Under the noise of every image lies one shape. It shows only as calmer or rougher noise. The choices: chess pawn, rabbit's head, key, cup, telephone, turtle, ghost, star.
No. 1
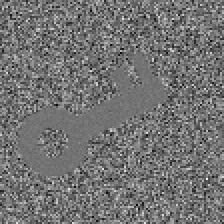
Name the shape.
key
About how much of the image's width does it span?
two thirds
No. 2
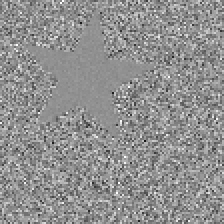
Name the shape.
star
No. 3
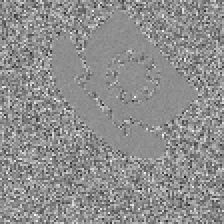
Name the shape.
telephone
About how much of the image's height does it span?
two thirds
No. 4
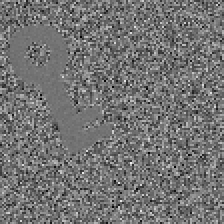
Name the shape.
key
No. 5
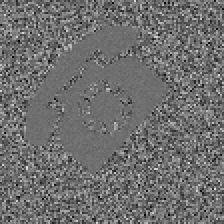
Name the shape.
telephone
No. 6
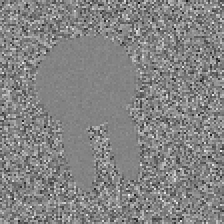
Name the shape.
rabbit's head
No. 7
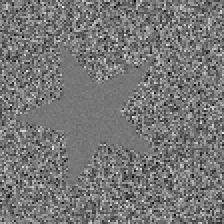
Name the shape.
star
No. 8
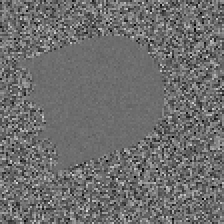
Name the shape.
ghost
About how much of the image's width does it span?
two thirds
